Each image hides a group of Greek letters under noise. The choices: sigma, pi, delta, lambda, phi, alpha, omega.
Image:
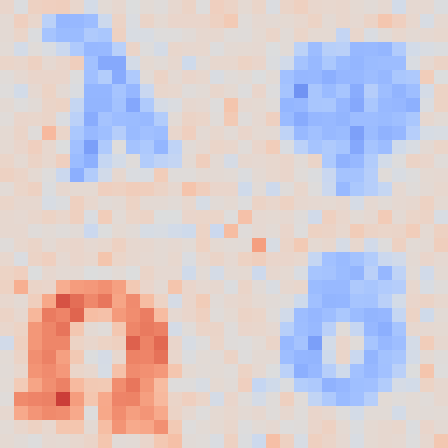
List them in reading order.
top left: blue lambda; top right: blue phi; bottom left: red omega; bottom right: blue delta
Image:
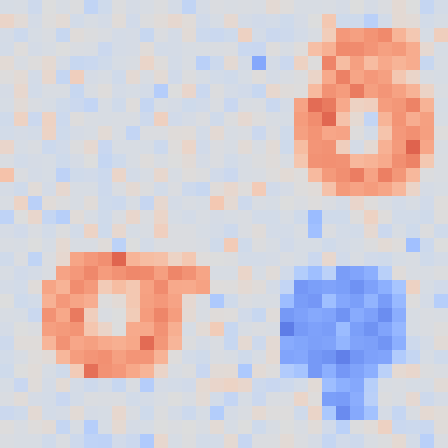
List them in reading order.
top right: red delta; bottom left: red sigma; bottom right: blue phi
